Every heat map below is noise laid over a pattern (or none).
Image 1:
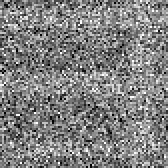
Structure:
bands of rows crossing bands of columns
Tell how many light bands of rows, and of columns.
3 and 1
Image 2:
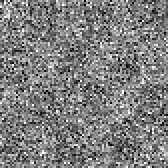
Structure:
a checkerboard
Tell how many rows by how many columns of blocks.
4 by 6
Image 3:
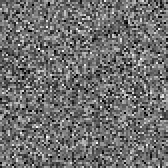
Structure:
only noise
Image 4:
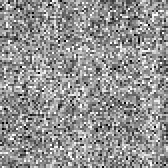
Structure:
bands of rows crossing bands of columns
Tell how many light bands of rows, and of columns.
3 and 3
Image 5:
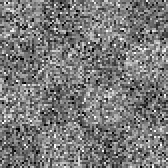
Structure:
a checkerboard
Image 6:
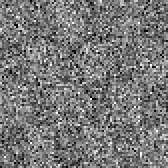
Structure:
a checkerboard
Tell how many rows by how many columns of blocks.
4 by 6
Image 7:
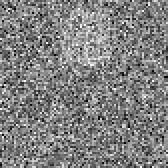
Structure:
one block
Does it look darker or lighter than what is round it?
lighter
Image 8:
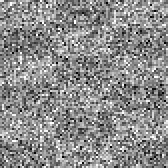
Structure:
a checkerboard
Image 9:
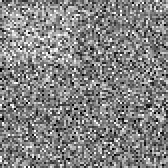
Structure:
one block
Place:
top left
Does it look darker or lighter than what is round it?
lighter
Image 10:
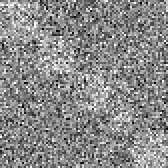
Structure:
blocks along the diagonal
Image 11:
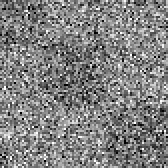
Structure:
blocks along the diagonal
